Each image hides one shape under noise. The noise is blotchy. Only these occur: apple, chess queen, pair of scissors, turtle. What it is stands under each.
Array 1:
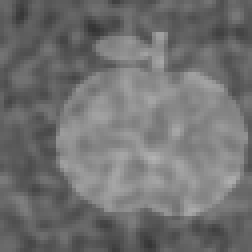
light apple
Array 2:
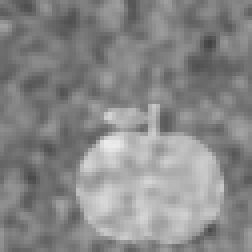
light apple
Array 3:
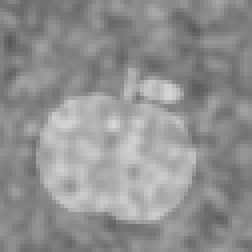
light apple
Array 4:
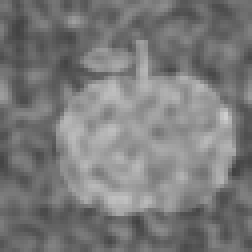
light apple
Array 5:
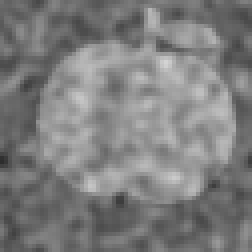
light apple
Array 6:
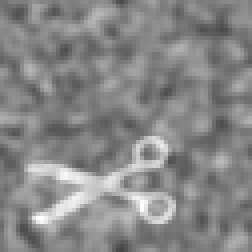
light pair of scissors
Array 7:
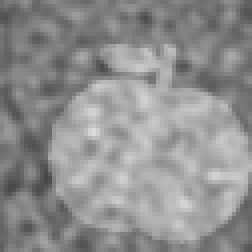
light apple
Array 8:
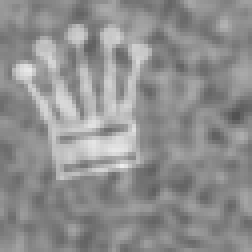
light chess queen
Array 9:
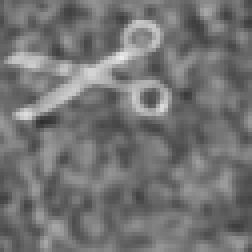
light pair of scissors
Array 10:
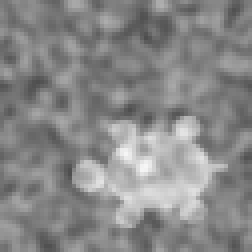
light turtle
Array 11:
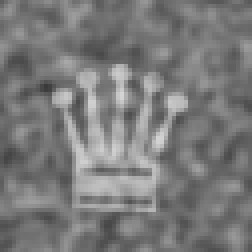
light chess queen
